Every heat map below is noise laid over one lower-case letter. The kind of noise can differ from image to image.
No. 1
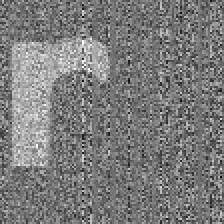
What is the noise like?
columns of uneven size
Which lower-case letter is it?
r
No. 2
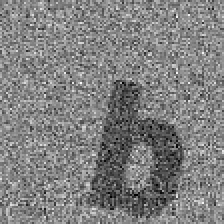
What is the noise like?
low rank plus noise
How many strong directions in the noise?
five to eight
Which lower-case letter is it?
b
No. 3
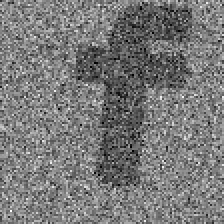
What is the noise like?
independent entries
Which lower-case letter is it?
f
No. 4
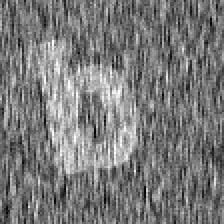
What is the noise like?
streaked along the columns
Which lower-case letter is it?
b
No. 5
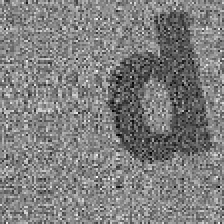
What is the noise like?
low rank plus noise
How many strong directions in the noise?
three or four
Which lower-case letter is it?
d
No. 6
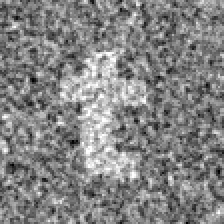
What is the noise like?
blotchy
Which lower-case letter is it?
t
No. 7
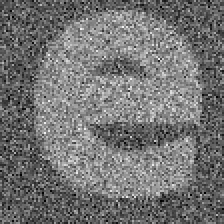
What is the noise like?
independent entries
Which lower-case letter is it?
e
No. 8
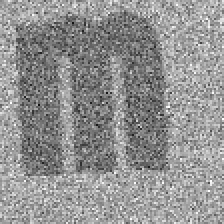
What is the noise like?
independent entries
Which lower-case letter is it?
m
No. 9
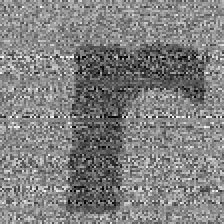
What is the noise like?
rows of uneven size
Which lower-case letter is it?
r
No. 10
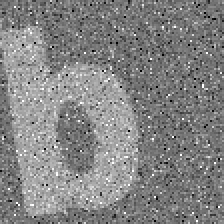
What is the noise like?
heavy tails
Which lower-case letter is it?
b
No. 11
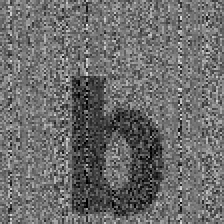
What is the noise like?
columns of uneven size
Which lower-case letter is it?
b
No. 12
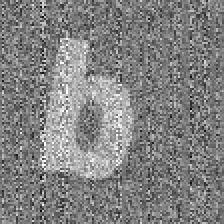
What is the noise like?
columns of uneven size
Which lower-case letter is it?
b
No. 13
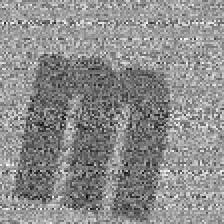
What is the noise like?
rows of uneven size
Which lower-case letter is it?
m
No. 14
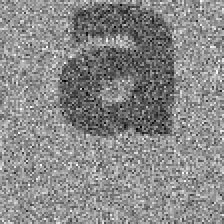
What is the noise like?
independent entries
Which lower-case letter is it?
a
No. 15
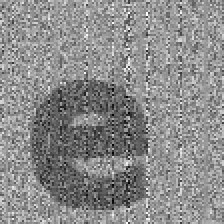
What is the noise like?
columns of uneven size
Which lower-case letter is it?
e
